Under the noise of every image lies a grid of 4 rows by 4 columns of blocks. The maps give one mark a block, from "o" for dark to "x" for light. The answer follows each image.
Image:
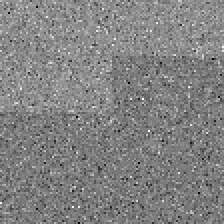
x x x x
x x o o
o o o o
o o o o
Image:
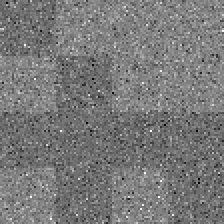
o x x x
x o x x
o o o o
x o x o
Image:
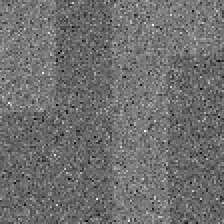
x o x x
x o x o
o o x o
o o x o
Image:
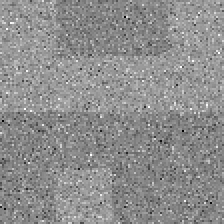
x o o x
x x x x
o o o o
o x o o
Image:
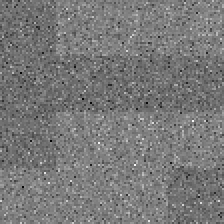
o x x x
o o o o
o x x x
x x x o
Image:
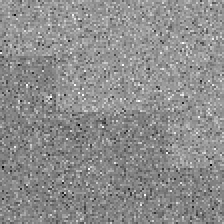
x x x x
o x x x
o o o x
o o o o
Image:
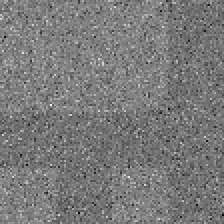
x x x o
x x x o
o o o o
x o x o
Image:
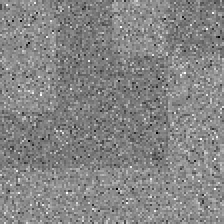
x o x o
x o o x
o o o x
x x x x
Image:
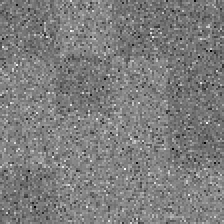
o x o o
x o x o
x x x o
o x x x
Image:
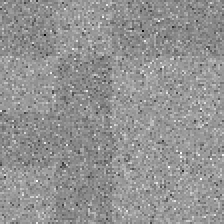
o x o o
x o x x
o o x x
x o x x
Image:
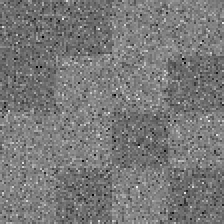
o o x x
o x x o
x x o x
x o x o
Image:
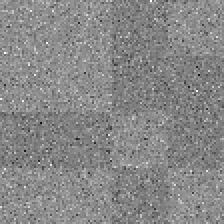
x x o x
x x o o
o o x o
x x o x
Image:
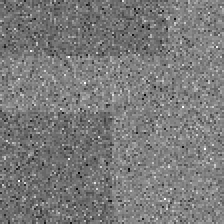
o o o x
x x x x
o o x x
o o x x
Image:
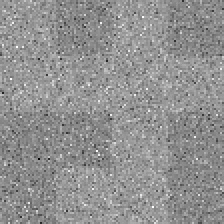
x o x o
x x x x
o o x o
o x x o
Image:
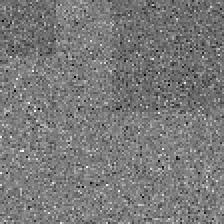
o x o o
x x o o
x x x x
x x x x
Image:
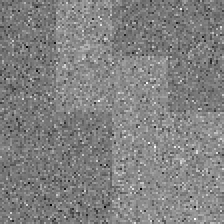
o x o o
o x x o
o o x x
o o x x
